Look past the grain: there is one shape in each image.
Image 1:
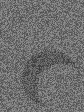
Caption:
dark crescent
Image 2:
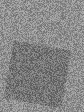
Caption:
dark square
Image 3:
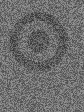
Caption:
dark bullseye
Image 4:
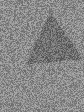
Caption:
dark triangle
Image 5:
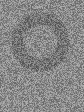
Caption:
dark ring
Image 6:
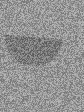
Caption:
dark half disc
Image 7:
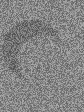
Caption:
dark crescent
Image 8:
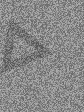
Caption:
dark triangle frame
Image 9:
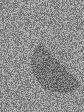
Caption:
dark half disc
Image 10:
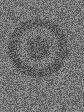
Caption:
dark bullseye
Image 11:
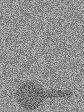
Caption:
dark lollipop
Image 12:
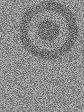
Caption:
dark bullseye
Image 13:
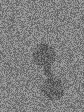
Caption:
dark dumbbell
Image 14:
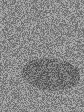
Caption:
dark ellipse
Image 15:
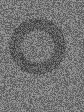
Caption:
dark ring
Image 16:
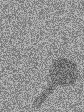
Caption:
dark lollipop
